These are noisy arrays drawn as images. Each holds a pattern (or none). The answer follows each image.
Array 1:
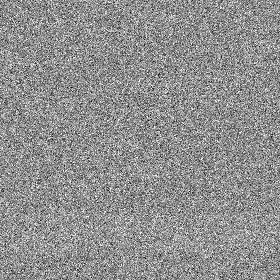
one horizontal stripe
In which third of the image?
bottom
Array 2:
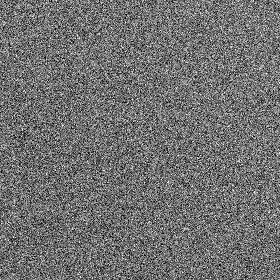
a smooth slope
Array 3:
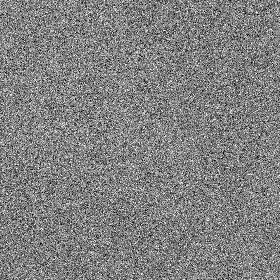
spokes from one point
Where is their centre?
bottom right
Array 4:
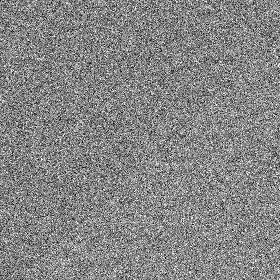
a sharp edge
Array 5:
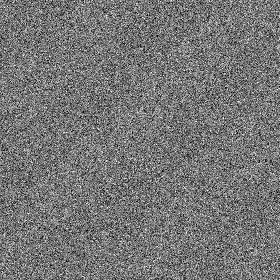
diagonal stripes
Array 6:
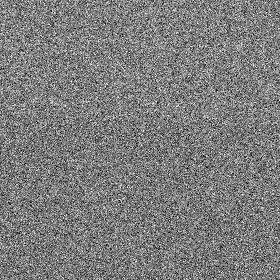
a sharp edge
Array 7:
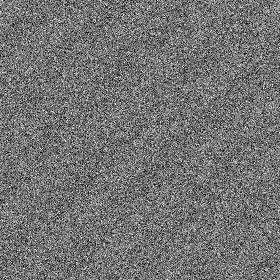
diagonal stripes
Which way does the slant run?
bottom left to top right
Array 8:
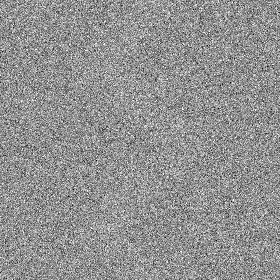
a wavy band
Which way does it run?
top to bottom
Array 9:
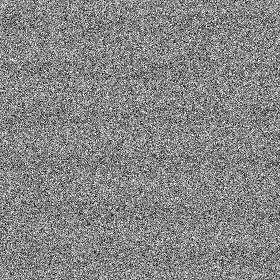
horizontal stripes
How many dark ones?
6
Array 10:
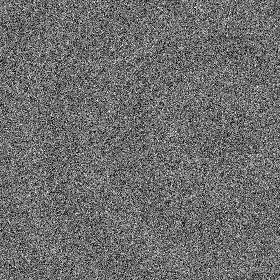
rings round one point
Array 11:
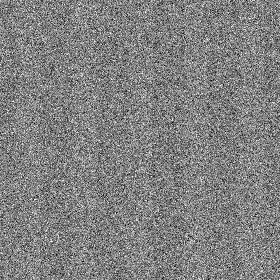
vertical stripes
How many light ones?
5
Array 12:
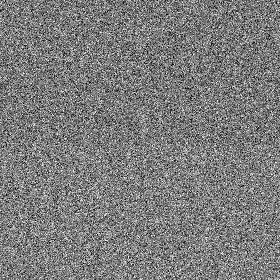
a sharp edge
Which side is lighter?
bottom
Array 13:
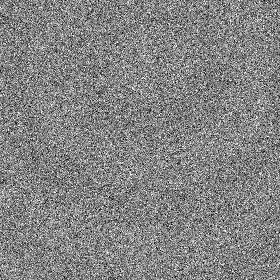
rings round one point
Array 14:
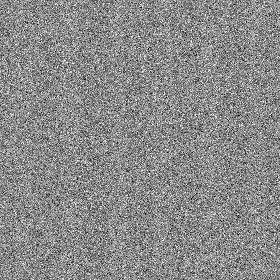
vertical stripes
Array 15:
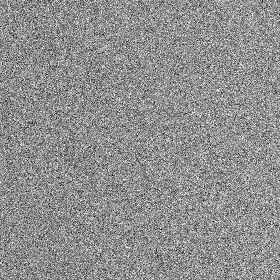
a smooth slope
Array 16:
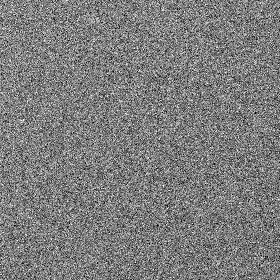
a smooth slope
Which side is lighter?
top left
